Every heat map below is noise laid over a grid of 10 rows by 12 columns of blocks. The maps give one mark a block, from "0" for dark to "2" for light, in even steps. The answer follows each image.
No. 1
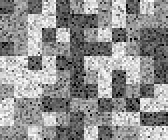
0 1 0 2 0 1 2 1 2 0 2 1
1 1 2 2 0 0 0 1 2 1 1 1
1 1 2 0 2 0 1 2 0 1 0 0
0 1 2 1 1 0 0 0 2 1 0 0
2 2 0 2 0 0 2 2 2 2 1 0
2 2 2 2 1 0 1 2 0 2 1 0
1 2 2 1 1 0 0 2 0 1 0 2
2 1 1 0 0 1 1 0 1 0 2 2
2 1 1 2 1 0 1 1 2 2 0 0
1 1 2 1 0 0 2 0 1 1 2 2
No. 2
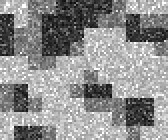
2 2 1 1 0 0 0 0 1 2 2 2
0 2 1 0 0 0 0 1 1 0 1 1
0 1 1 0 0 0 2 2 2 0 0 0
0 1 1 0 0 1 2 2 2 2 2 1
2 2 1 1 2 2 2 2 2 2 2 2
2 2 2 2 2 2 1 2 2 2 2 2
1 0 2 2 2 1 0 0 2 2 2 2
1 0 1 2 2 2 1 1 1 0 0 2
2 2 2 2 2 2 2 2 1 0 0 2
2 0 0 1 2 2 2 2 2 1 2 2
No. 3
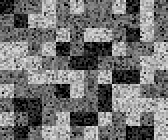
0 1 1 2 1 2 1 1 2 0 2 1
1 0 2 2 1 1 1 1 1 1 2 1
1 1 1 1 2 1 2 2 1 0 2 1
2 2 1 2 0 1 0 0 2 1 1 2
2 2 2 1 1 0 0 1 1 1 2 2
1 1 2 2 2 2 1 2 0 0 2 1
2 1 1 1 0 2 1 0 2 2 1 1
1 0 0 1 1 1 1 0 2 2 2 2
2 1 0 1 2 0 0 2 1 2 1 2
1 0 1 2 2 1 2 1 1 0 0 2
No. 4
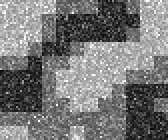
2 2 2 2 1 1 1 0 0 1 2 2
2 2 2 1 0 0 0 0 0 0 2 2
2 2 2 1 0 0 0 0 0 1 2 2
2 2 1 0 0 1 2 2 2 2 2 2
1 1 0 1 1 2 2 2 2 2 2 1
0 0 0 1 2 2 2 2 2 1 1 1
0 0 0 1 2 2 2 2 1 0 0 0
0 0 0 1 1 2 2 1 1 0 0 1
1 1 1 1 1 1 1 1 1 0 0 0
2 2 1 1 1 2 1 1 1 0 0 0
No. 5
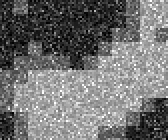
0 1 0 0 0 0 0 0 0 1 2 2
0 0 0 0 0 0 0 0 0 1 2 2
0 0 0 0 0 0 0 0 1 1 2 1
0 0 1 0 0 0 0 1 2 2 2 2
0 1 1 1 1 0 1 2 2 2 2 2
1 1 2 2 2 2 2 2 2 2 2 2
1 2 2 2 2 2 2 2 2 2 2 2
1 2 2 2 2 2 2 2 2 2 1 0
0 1 2 2 2 2 2 2 2 1 0 0
0 1 2 2 2 2 2 1 1 0 0 0
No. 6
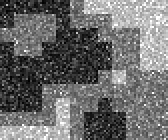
0 0 0 0 0 1 2 2 2 2 2 2
0 1 1 1 0 1 1 1 2 2 2 2
1 1 1 1 0 0 0 1 1 1 2 2
0 1 1 0 0 0 0 0 1 1 2 2
0 0 0 0 0 0 0 0 1 1 2 2
0 0 0 0 0 0 0 1 2 1 1 1
0 0 0 1 1 1 1 1 1 1 1 1
0 0 0 1 2 1 1 0 1 1 1 1
1 1 1 1 2 1 0 0 0 1 1 1
2 2 2 2 2 1 0 0 0 1 1 1
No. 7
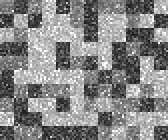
1 0 1 2 0 1 0 1 1 0 0 2
0 2 0 2 2 1 0 2 2 1 2 0
2 1 2 2 2 2 0 2 2 0 0 2
0 0 2 2 0 2 2 2 0 1 0 0
1 1 2 2 0 1 0 2 0 0 2 0
0 2 2 2 2 2 1 0 1 0 2 2
0 1 0 1 1 2 0 1 0 2 1 2
1 0 2 2 0 2 1 2 1 1 0 1
2 0 0 2 2 2 2 0 1 2 2 2
0 1 1 0 0 0 0 1 2 1 2 0
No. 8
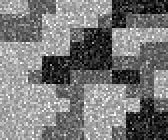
2 2 1 1 2 2 2 2 0 0 0 0
1 1 1 2 2 2 2 1 0 1 1 1
1 1 1 2 2 1 0 0 2 2 2 2
2 2 2 2 2 0 0 0 2 2 1 1
2 2 2 0 0 0 0 0 1 1 1 1
2 2 1 0 0 1 1 1 0 0 1 2
2 2 2 2 1 1 2 2 2 1 1 2
2 2 2 2 2 1 2 2 2 2 0 1
2 2 2 2 1 1 2 2 2 0 0 0
2 2 2 1 1 1 2 2 1 0 0 0
